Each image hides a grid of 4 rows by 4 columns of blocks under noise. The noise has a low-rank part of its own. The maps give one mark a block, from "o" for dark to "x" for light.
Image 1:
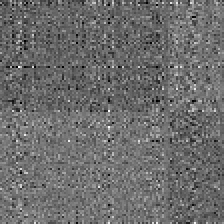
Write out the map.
o o o x
o o o x
x x x o
x x x o
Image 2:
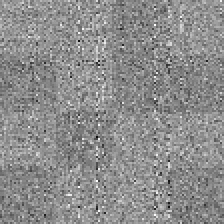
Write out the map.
x x o x
o x o o
x o x x
o x x o
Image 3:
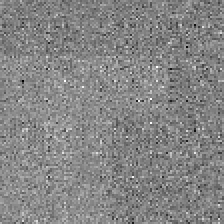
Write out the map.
o o o o
x x x o
x x o o
x x o o
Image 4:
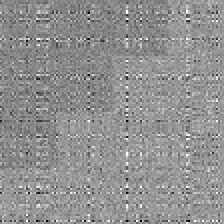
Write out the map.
o o o x
o o x x
o x x x
x x x x
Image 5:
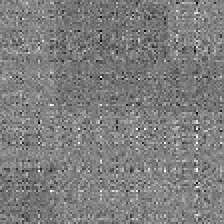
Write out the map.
x o o x
x o o o
x x x x
o x x x
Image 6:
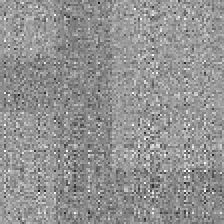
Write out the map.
x o x x
o o x x
x o x x
x o o o
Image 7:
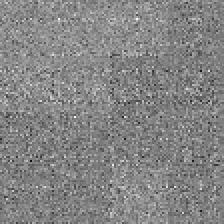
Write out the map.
x x x o
x x o o
o o o o
o o x o
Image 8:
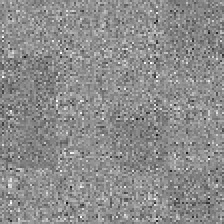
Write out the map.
x x x o
o x x x
o x o x
x x x o
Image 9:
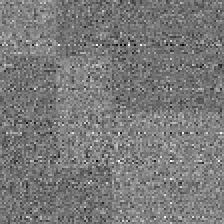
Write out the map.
x o o o
o x o o
o x x x
o o x x
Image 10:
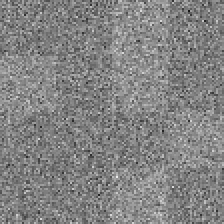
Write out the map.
o o x o
x o x o
o o o x
o o x o
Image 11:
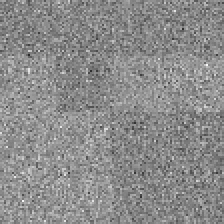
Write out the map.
o o o o
x o x x
x x o o
x x o o
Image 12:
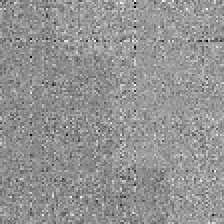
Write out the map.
o x x x
o o x x
o o x x
o o o x
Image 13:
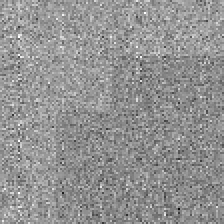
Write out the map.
x x x x
x x o o
x o o o
x o o o
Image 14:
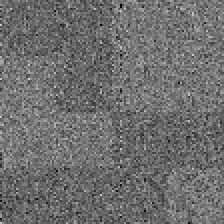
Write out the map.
o o x x
x o x x
x x o o
o o o x
